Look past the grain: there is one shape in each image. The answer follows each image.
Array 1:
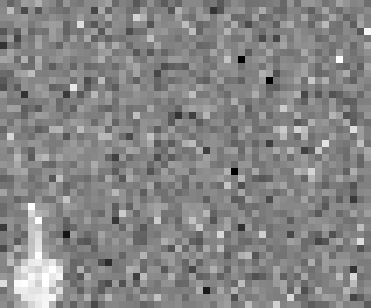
light lollipop, bottom left
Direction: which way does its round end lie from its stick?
down
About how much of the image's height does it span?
a third
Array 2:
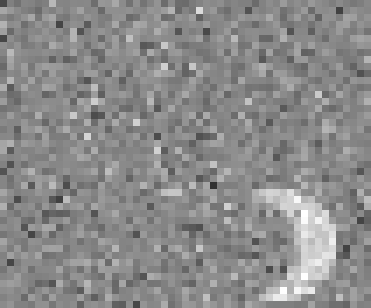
light crescent, bottom right
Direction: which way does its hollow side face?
left
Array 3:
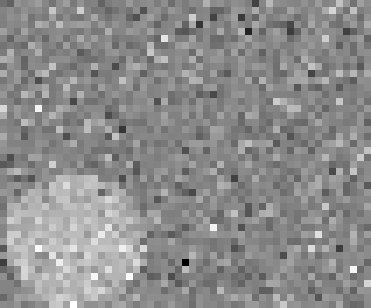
light disc, bottom left
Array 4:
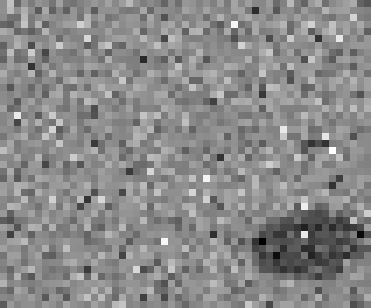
dark ellipse, bottom right
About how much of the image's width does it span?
a third
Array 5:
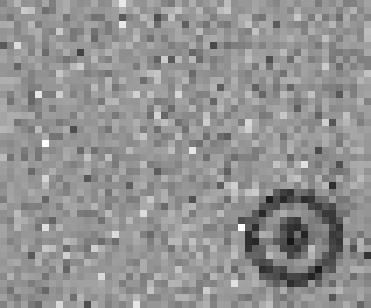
dark bullseye, bottom right
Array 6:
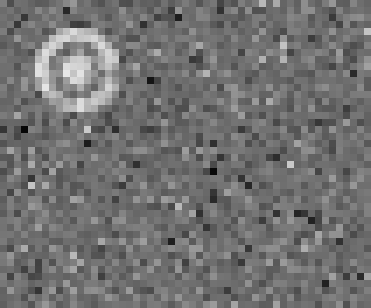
light bullseye, top left
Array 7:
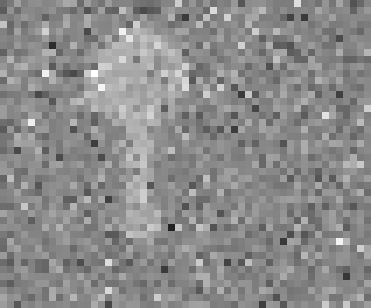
light lollipop
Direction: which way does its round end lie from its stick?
up
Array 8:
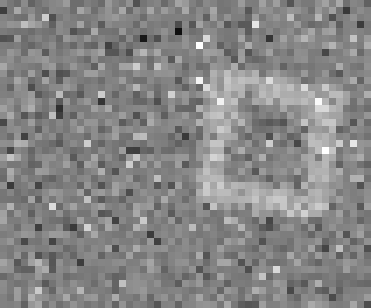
light square frame
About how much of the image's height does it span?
half
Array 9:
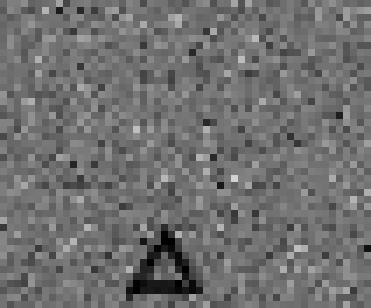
dark triangle frame, bottom middle
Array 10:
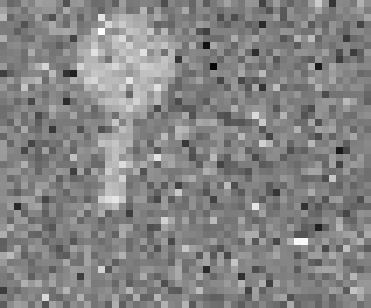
light lollipop
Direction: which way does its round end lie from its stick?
up
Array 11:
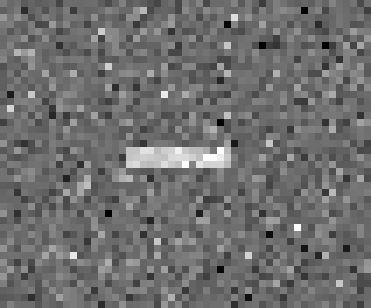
light bar, centre
